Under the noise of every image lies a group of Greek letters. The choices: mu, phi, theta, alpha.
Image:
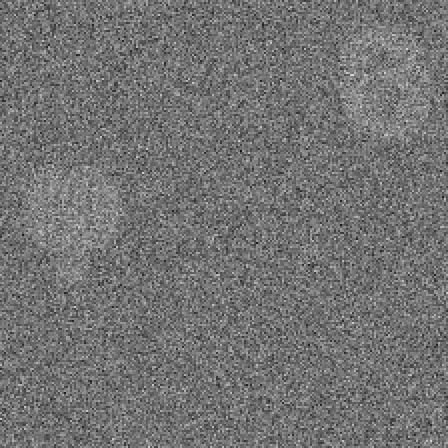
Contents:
top right: light theta; middle left: light phi
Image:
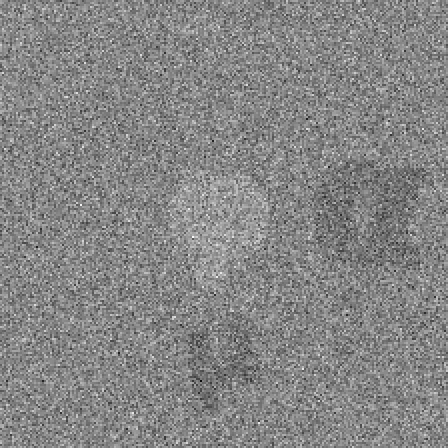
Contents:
centre: light phi; middle right: dark alpha; bottom middle: dark mu
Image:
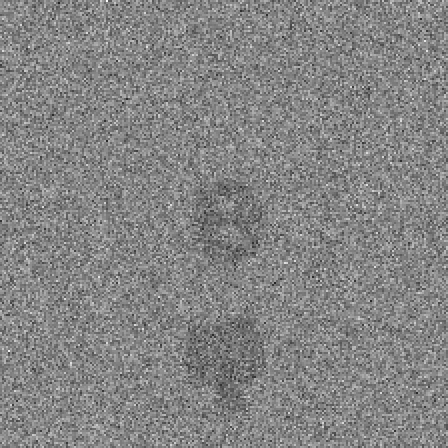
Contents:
centre: dark theta; bottom middle: dark phi
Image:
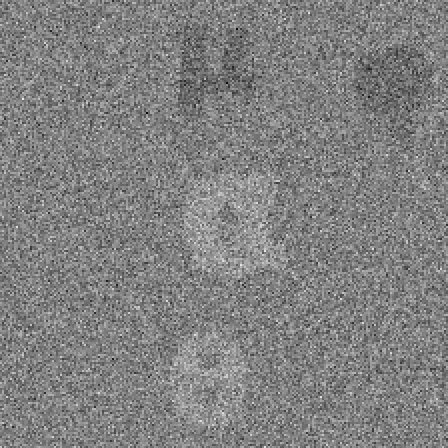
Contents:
top middle: dark mu; top right: dark phi; centre: light alpha; bottom middle: light theta
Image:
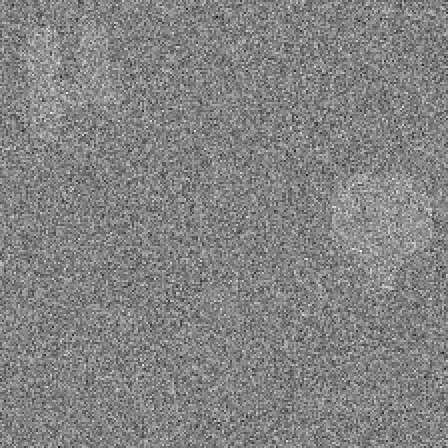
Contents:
top left: light mu; middle right: light phi
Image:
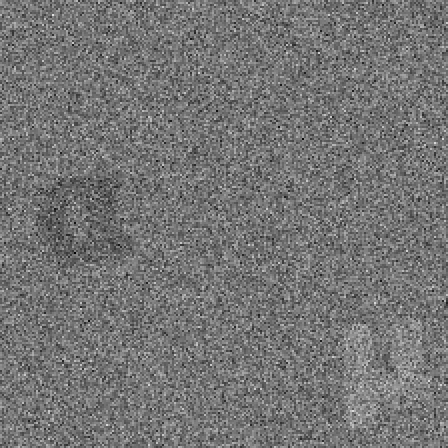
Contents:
middle left: dark alpha; bottom right: light mu
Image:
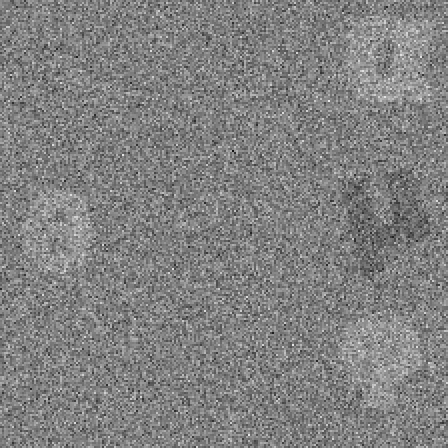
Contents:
top right: light alpha; middle left: light theta; middle right: dark mu; bottom right: light phi
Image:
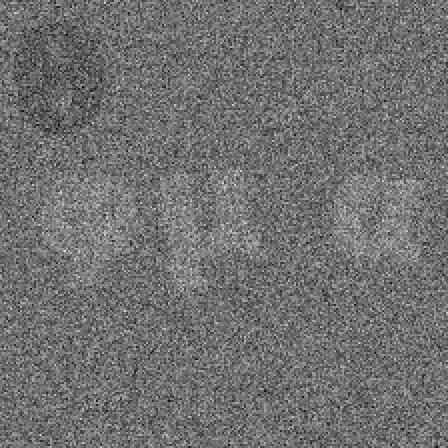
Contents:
top left: dark theta; middle left: light phi; centre: light mu; middle right: light alpha
